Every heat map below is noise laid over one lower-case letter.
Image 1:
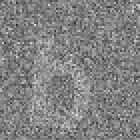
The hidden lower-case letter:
b
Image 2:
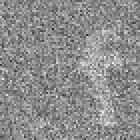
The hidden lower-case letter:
f
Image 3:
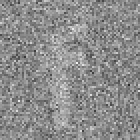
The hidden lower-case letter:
f
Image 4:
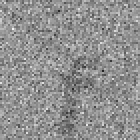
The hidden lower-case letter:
f
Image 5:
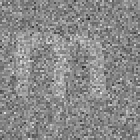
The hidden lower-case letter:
m
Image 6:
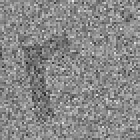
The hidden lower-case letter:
r
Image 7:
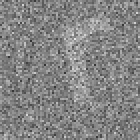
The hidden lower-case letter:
r
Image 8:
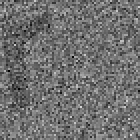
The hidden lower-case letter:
r
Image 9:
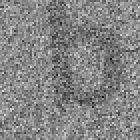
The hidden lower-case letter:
b
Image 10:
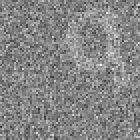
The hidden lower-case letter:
q
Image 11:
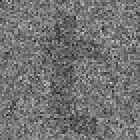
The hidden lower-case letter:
t
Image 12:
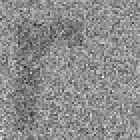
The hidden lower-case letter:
r
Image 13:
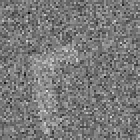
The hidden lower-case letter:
r
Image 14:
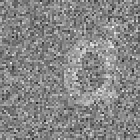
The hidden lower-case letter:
d
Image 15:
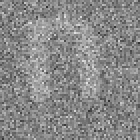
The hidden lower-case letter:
n
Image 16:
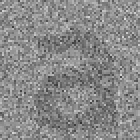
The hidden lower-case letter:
a
